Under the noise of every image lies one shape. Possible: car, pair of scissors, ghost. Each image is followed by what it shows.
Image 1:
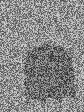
ghost
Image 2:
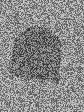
ghost
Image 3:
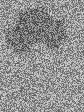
car
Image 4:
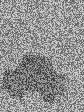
car
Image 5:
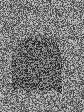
ghost
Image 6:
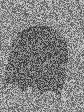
ghost
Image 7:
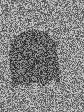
ghost
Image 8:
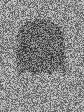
ghost
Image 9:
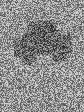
car
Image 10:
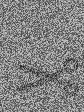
pair of scissors
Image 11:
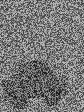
car
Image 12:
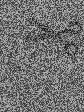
pair of scissors
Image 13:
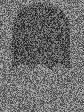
ghost
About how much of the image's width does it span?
two thirds
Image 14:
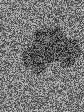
car
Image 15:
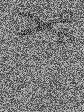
pair of scissors
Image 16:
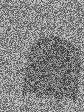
ghost
